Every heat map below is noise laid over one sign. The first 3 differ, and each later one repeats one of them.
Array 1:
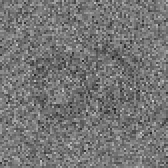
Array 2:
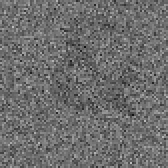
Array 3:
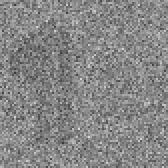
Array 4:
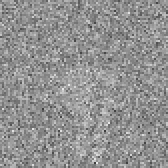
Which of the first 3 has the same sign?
3
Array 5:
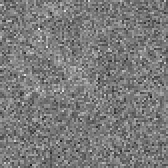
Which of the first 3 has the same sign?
2
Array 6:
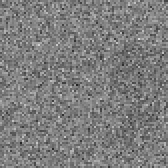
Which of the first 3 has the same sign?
3
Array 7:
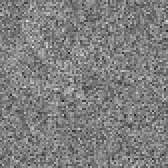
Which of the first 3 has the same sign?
2
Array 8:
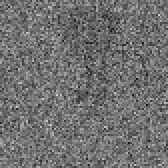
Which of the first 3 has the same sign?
3
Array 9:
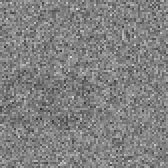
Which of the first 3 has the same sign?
1
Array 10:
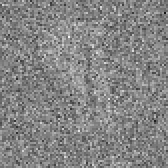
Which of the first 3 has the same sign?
3
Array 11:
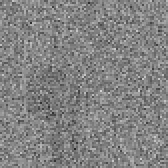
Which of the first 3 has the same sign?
3
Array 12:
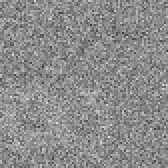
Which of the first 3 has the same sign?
1
